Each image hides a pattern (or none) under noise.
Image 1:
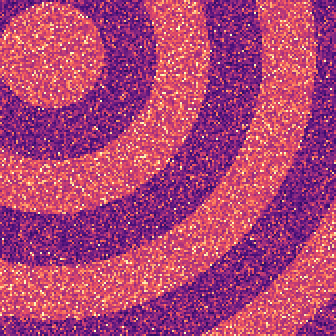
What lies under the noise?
rings round one point
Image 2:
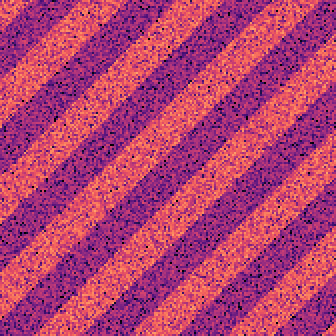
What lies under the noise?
diagonal stripes
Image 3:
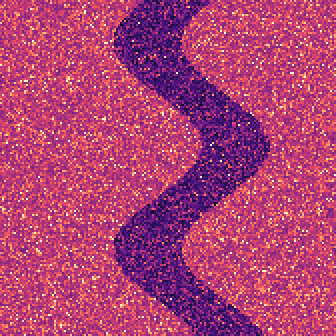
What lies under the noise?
a wavy band
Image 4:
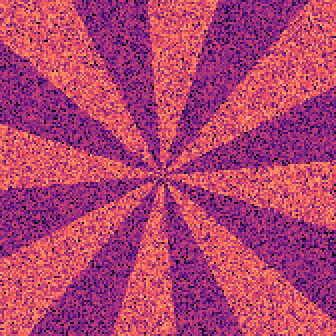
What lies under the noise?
spokes from one point
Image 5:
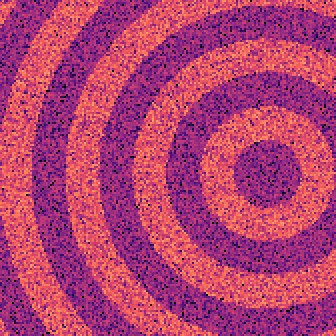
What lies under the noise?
rings round one point
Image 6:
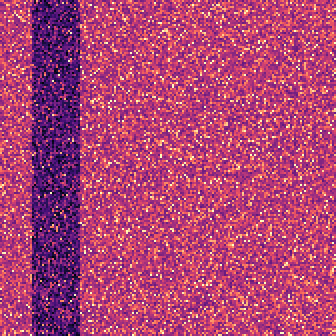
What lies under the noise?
one vertical stripe
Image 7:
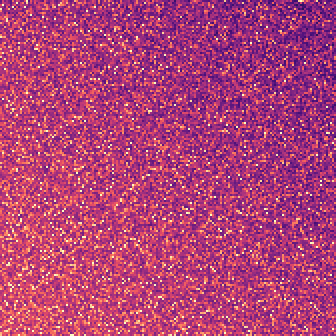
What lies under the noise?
a smooth slope
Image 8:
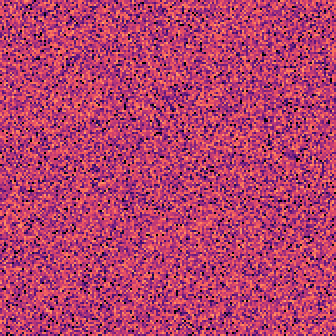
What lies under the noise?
only noise
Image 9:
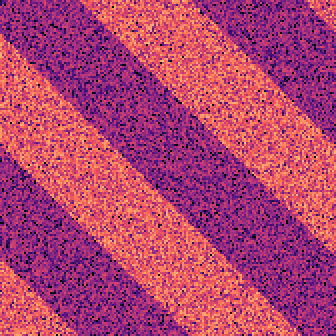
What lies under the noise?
diagonal stripes
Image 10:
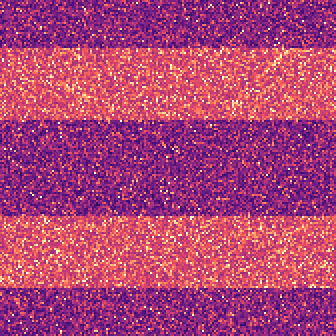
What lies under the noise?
horizontal stripes
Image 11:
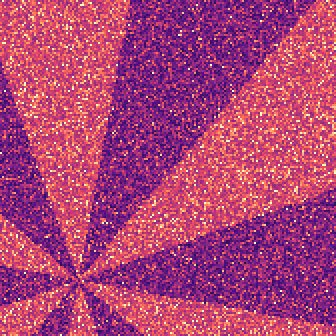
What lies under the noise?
spokes from one point
